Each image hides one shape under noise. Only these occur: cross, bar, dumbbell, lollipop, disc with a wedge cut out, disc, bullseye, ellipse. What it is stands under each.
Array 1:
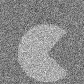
disc with a wedge cut out
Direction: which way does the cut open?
right
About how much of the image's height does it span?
two thirds
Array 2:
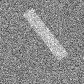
bar
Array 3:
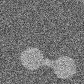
dumbbell
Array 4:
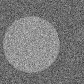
disc
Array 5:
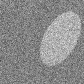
ellipse
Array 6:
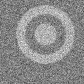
bullseye
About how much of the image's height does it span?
two thirds
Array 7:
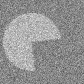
disc with a wedge cut out
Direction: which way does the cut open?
down and right
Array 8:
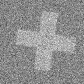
cross
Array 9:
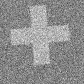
cross
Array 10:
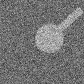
lollipop
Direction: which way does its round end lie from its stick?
down and left
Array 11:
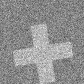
cross
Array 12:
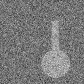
lollipop
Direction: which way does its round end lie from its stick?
down
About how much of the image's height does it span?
two thirds
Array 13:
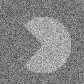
disc with a wedge cut out
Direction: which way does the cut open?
left
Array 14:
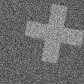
cross
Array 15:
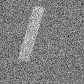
bar
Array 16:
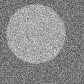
disc
